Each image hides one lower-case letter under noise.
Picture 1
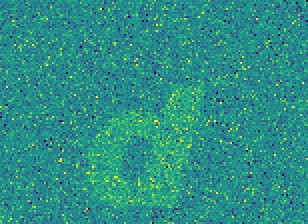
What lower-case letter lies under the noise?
d
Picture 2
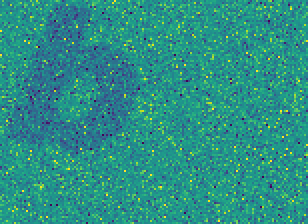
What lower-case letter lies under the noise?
b
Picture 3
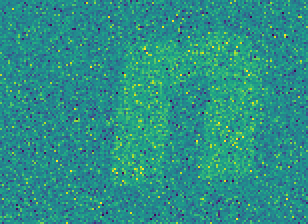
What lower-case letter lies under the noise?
n
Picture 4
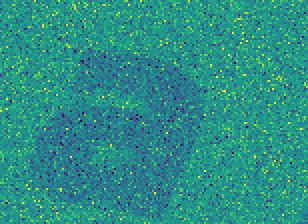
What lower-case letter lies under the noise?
a
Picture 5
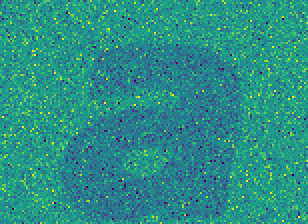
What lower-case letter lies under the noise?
a
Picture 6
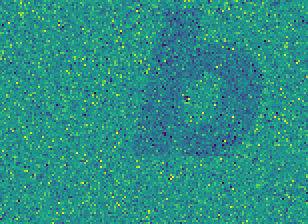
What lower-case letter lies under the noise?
b
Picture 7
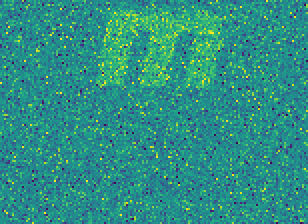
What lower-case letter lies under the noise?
m
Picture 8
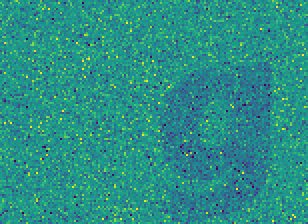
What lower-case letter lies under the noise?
g
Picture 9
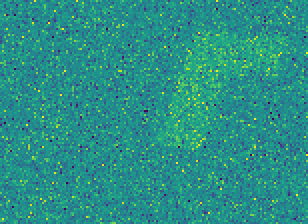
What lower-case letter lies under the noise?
r
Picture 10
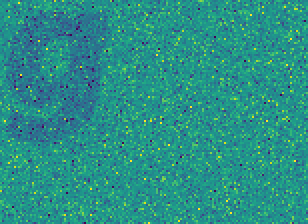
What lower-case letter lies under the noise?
g
